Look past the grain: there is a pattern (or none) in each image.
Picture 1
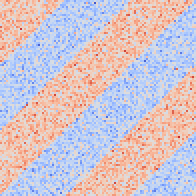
diagonal stripes
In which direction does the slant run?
bottom left to top right
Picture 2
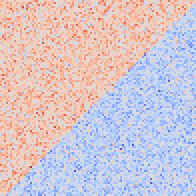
a sharp edge
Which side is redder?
top left
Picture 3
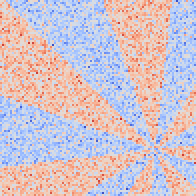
spokes from one point
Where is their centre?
bottom right
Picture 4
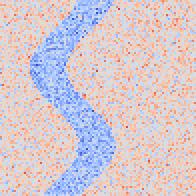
a wavy band
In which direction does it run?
top to bottom
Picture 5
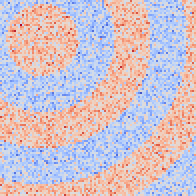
rings round one point
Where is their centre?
top left
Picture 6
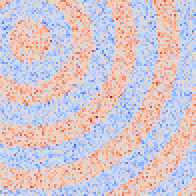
rings round one point
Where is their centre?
top left
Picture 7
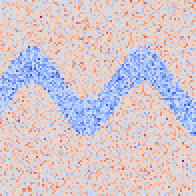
a wavy band
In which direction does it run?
left to right
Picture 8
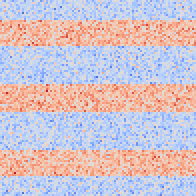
horizontal stripes
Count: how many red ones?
3
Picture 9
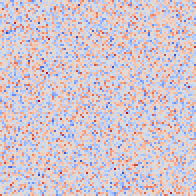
only noise
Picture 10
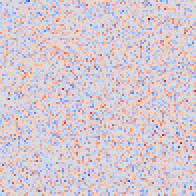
only noise
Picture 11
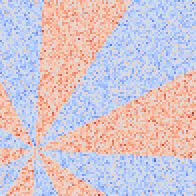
spokes from one point
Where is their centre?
bottom left
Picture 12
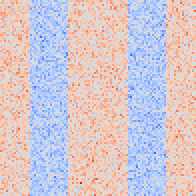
vertical stripes
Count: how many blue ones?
2
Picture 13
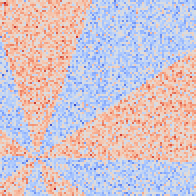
spokes from one point
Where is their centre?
bottom left
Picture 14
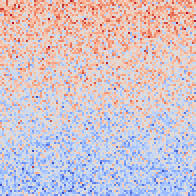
a smooth slope
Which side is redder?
top
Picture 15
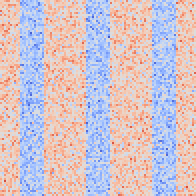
vertical stripes
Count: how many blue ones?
3
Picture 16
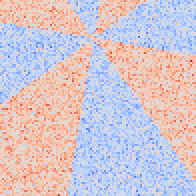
spokes from one point
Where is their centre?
top middle
